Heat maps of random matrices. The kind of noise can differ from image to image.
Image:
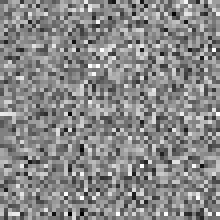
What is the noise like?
low rank plus noise
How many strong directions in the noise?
five to eight
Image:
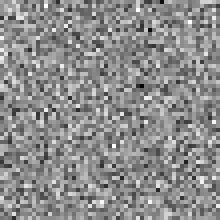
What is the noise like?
independent entries
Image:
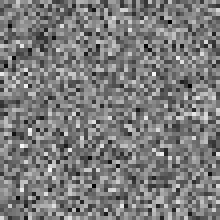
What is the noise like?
independent entries
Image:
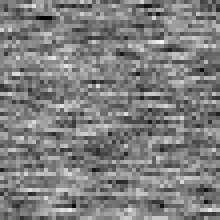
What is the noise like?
streaked along the rows
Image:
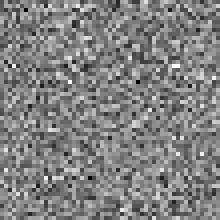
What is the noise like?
low rank plus noise
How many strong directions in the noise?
three or four
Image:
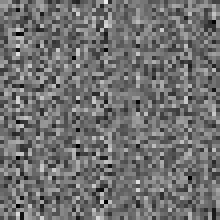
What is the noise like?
columns of uneven size
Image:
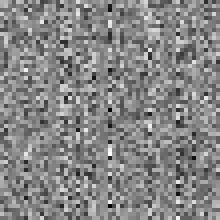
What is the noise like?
columns of uneven size
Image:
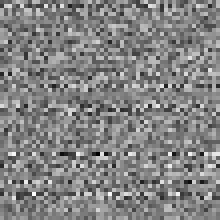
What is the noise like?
rows of uneven size
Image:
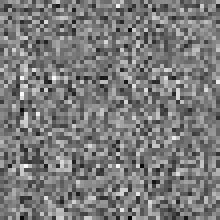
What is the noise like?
low rank plus noise
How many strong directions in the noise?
five to eight
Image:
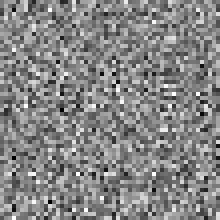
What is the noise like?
low rank plus noise
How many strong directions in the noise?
five to eight
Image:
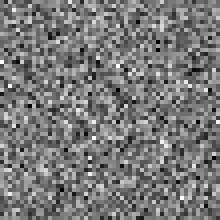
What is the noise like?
independent entries
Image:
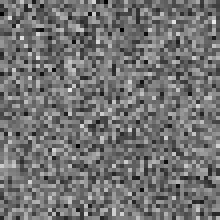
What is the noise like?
independent entries
